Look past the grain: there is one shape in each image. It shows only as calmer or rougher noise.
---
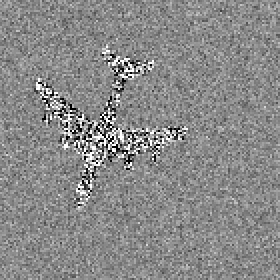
airplane
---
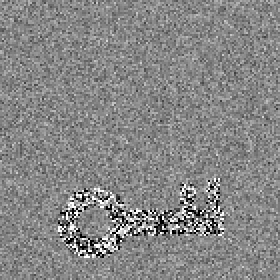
key
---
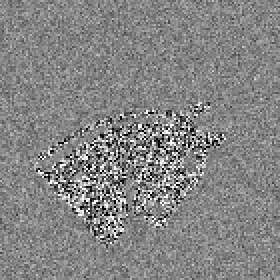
chess knight
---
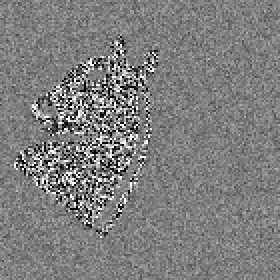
chess knight
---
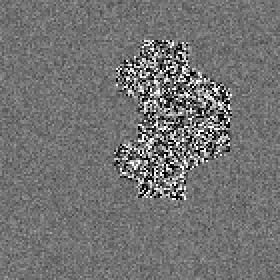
car
